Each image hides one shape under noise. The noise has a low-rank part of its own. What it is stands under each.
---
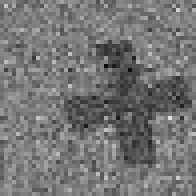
cross
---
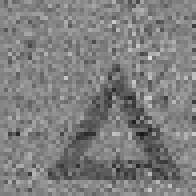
triangle frame
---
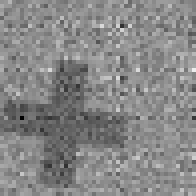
cross
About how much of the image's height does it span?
two thirds
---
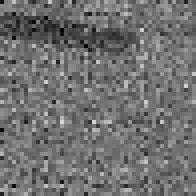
bar
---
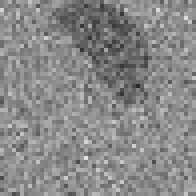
half disc
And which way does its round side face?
up and right
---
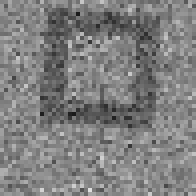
square frame
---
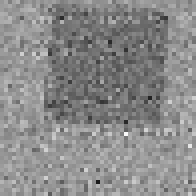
square
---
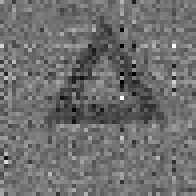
triangle frame
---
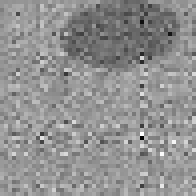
ellipse
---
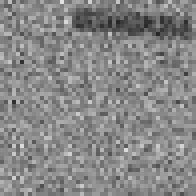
bar
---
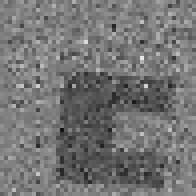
square with a notch
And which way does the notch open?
right
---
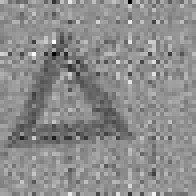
triangle frame
